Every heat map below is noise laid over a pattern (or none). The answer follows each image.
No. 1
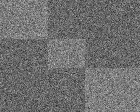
blocks along the diagonal
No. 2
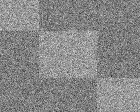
blocks along the diagonal
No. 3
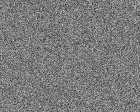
only noise
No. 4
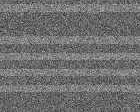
bands of rows
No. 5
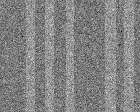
bands of columns
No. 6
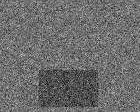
one block
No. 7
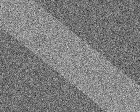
a diagonal band
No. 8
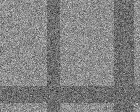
bands of rows crossing bands of columns
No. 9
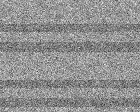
bands of rows
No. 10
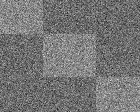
blocks along the diagonal
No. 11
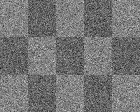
a checkerboard
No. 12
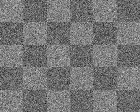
a checkerboard
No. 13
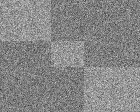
blocks along the diagonal
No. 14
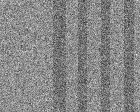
bands of columns
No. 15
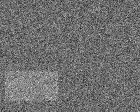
one block
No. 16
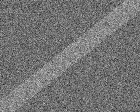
a diagonal band
